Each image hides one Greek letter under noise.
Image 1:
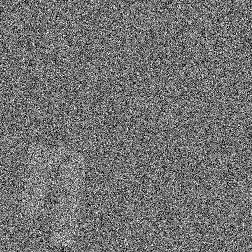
light eta, bottom left
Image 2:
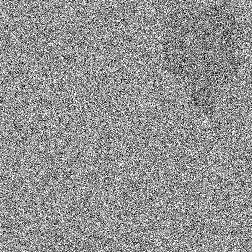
dark phi, top right
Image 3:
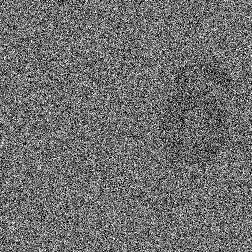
dark delta, middle right
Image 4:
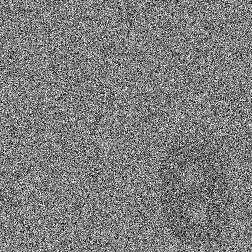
dark theta, bottom right
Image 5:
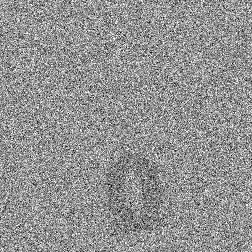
dark omega, bottom middle
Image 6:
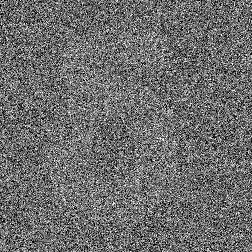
light delta
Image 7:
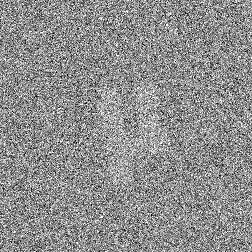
light mu, centre
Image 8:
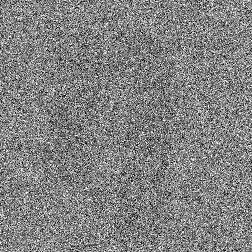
dark eta
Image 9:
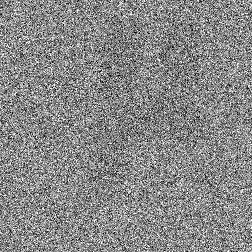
dark mu
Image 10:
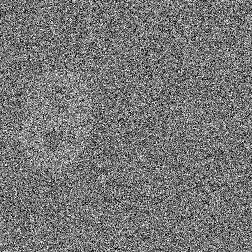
light theta, middle left
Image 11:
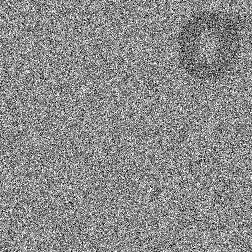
dark sigma, top right
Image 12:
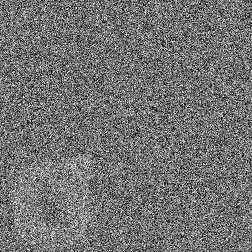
light sigma, bottom left
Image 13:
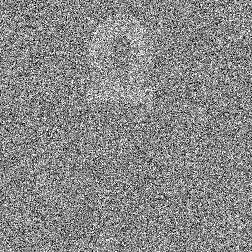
light omega, top middle
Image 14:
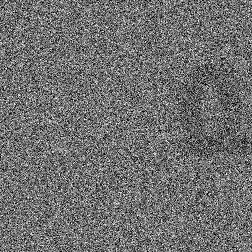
dark omega, middle right
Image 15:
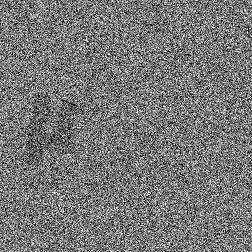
dark mu, middle left
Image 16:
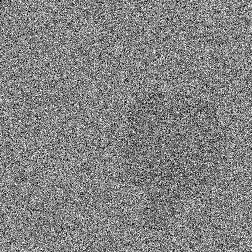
dark phi
